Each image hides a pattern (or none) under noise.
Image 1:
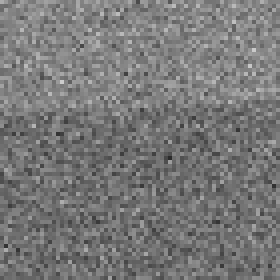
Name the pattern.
a sharp edge
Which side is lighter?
top
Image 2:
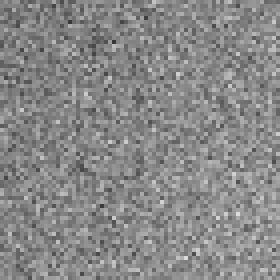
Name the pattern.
a smooth slope
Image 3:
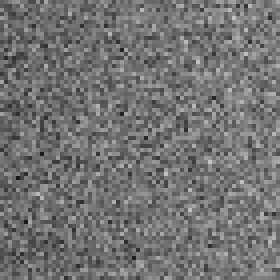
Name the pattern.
a smooth slope
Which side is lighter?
right
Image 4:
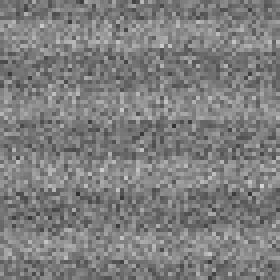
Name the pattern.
horizontal stripes
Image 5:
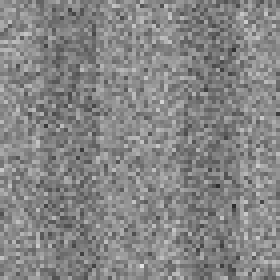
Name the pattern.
vertical stripes
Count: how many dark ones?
2
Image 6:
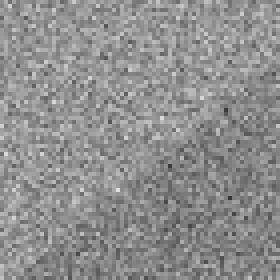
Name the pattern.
a sharp edge
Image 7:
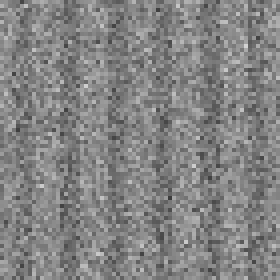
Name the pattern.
vertical stripes
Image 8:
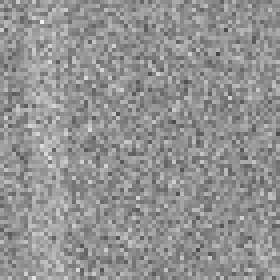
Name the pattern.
one vertical stripe
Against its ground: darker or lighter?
lighter
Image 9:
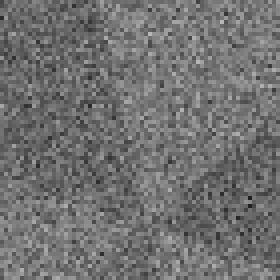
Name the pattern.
spokes from one point
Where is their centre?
bottom middle
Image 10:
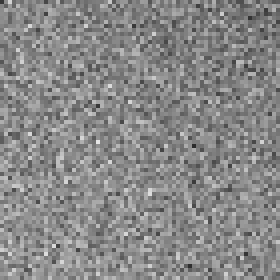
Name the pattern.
a smooth slope
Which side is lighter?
bottom left
